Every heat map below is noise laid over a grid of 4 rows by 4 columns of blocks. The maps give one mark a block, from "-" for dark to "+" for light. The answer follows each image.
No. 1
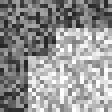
----
--++
-+++
-+++
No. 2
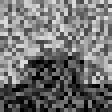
++++
++++
+--+
----
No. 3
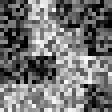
-+--
-++-
--++
+++-
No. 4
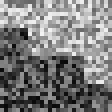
++++
-+++
---+
----
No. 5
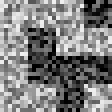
+++-
+-++
+---
++-+
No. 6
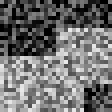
----
--++
++++
+++-
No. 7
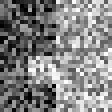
--++
--++
-+++
--++
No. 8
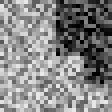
++--
++--
+++-
++++
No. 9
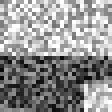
++++
++++
----
---+
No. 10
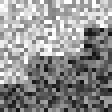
++++
+++-
+---
----
